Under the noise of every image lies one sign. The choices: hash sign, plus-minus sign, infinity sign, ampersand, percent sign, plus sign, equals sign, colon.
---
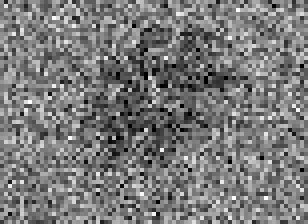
hash sign
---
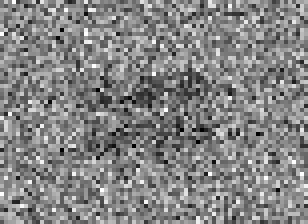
equals sign
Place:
centre
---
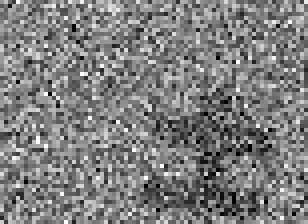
plus-minus sign
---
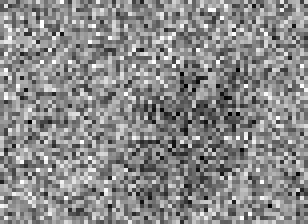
hash sign
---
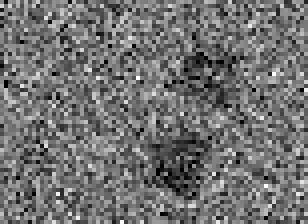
colon
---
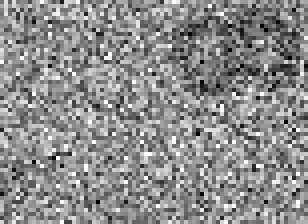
infinity sign
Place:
top right
